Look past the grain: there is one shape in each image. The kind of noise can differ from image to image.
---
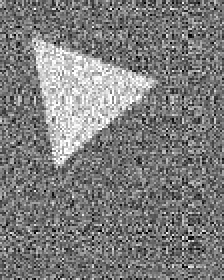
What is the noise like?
low rank plus noise
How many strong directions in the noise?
three or four
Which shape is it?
triangle
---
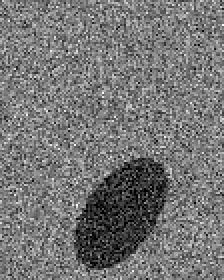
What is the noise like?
independent entries
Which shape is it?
ellipse
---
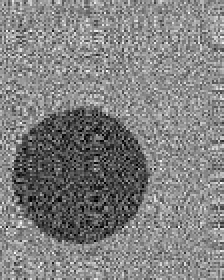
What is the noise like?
low rank plus noise
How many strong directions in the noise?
three or four
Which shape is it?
disc
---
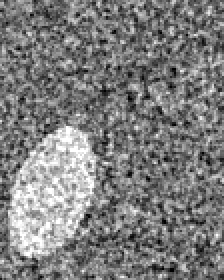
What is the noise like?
blotchy
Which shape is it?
ellipse
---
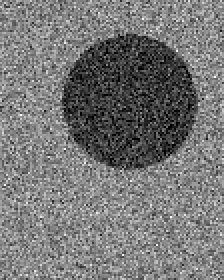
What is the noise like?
independent entries
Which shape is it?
disc
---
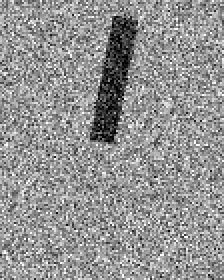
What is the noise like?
independent entries
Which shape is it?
bar
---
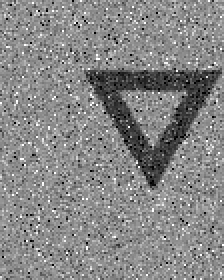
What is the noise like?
heavy tails
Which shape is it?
triangle frame
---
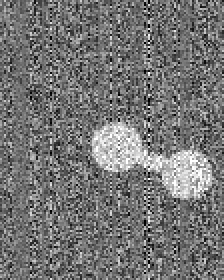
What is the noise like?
columns of uneven size
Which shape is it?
dumbbell
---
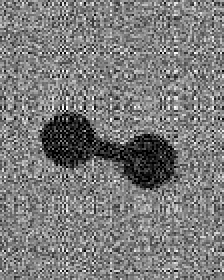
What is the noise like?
low rank plus noise
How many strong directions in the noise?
one
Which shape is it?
dumbbell
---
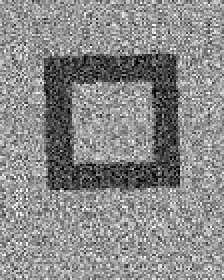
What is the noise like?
low rank plus noise
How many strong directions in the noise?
three or four
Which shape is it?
square frame
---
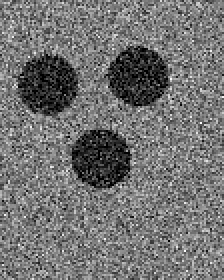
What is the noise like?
independent entries
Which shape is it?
three dots
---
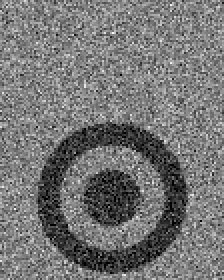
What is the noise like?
independent entries
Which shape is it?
bullseye
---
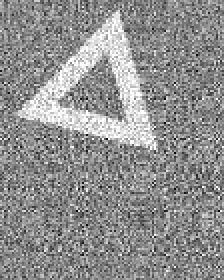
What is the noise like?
low rank plus noise
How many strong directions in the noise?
three or four
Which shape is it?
triangle frame
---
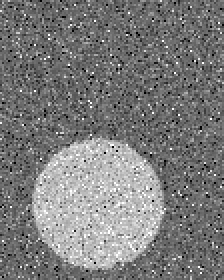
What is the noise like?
heavy tails
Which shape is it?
disc
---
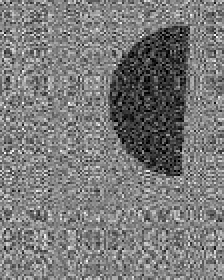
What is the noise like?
low rank plus noise
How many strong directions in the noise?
two
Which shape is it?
half disc
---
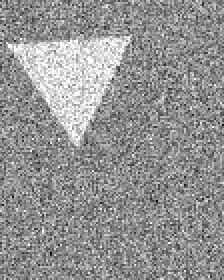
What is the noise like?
independent entries
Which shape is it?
triangle
